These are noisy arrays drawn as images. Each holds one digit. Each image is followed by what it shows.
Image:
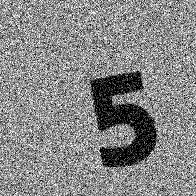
5
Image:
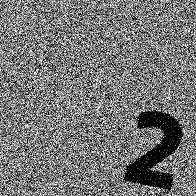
2
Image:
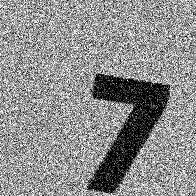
7
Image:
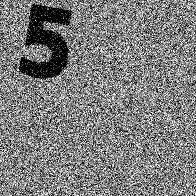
5
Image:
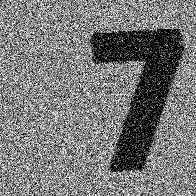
7
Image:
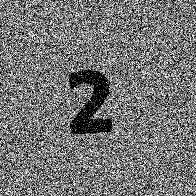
2
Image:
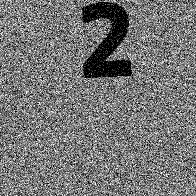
2
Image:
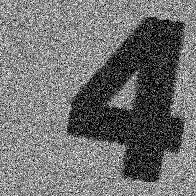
4
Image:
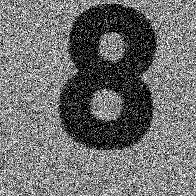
8
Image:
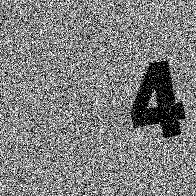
4
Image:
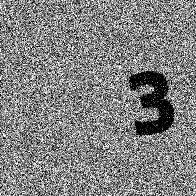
3
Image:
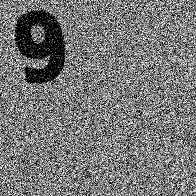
9
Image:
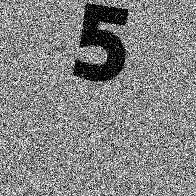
5
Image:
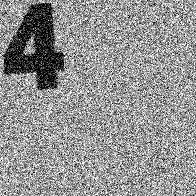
4
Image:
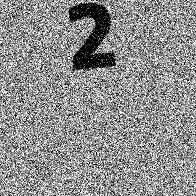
2
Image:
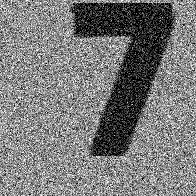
7
